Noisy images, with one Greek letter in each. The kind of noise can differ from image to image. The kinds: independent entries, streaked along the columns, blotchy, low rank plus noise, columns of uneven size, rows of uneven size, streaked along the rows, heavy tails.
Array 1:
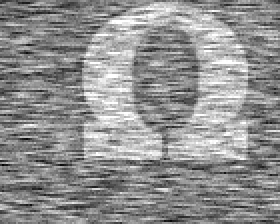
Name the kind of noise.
streaked along the rows
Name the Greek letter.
omega
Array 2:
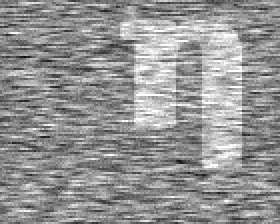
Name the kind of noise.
streaked along the rows
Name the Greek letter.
eta
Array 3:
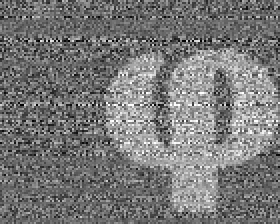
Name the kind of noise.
rows of uneven size
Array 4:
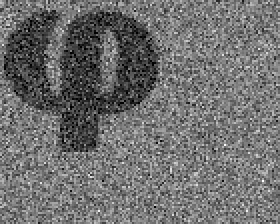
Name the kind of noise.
independent entries
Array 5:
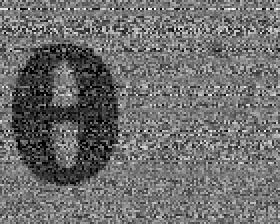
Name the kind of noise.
rows of uneven size
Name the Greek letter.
theta
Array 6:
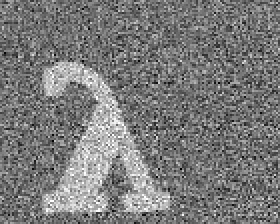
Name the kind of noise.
low rank plus noise
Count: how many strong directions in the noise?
five to eight
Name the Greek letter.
lambda
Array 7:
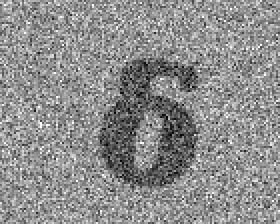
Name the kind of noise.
independent entries
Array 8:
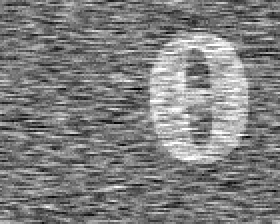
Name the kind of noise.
streaked along the rows
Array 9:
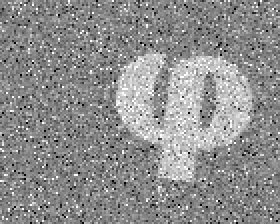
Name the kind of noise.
heavy tails
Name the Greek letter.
phi
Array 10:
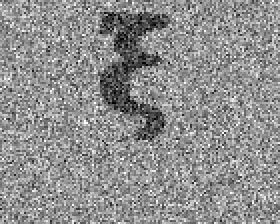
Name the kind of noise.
independent entries
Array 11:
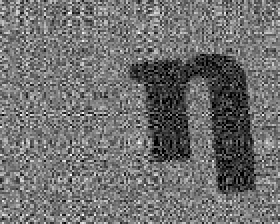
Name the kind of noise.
low rank plus noise
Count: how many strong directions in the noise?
two
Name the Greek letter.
eta
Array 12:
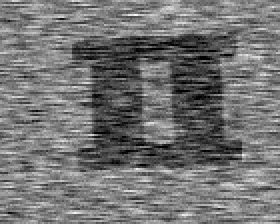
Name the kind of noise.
streaked along the rows
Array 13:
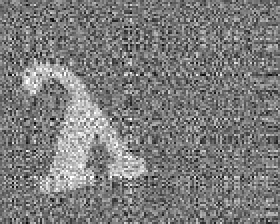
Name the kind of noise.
low rank plus noise
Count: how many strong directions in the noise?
two
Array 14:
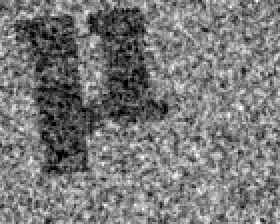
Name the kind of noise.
blotchy
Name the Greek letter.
mu
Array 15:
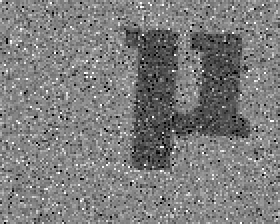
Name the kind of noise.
heavy tails
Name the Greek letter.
mu
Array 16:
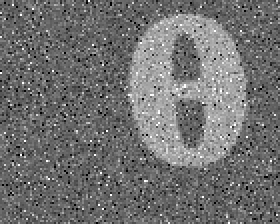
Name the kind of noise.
heavy tails
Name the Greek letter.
theta
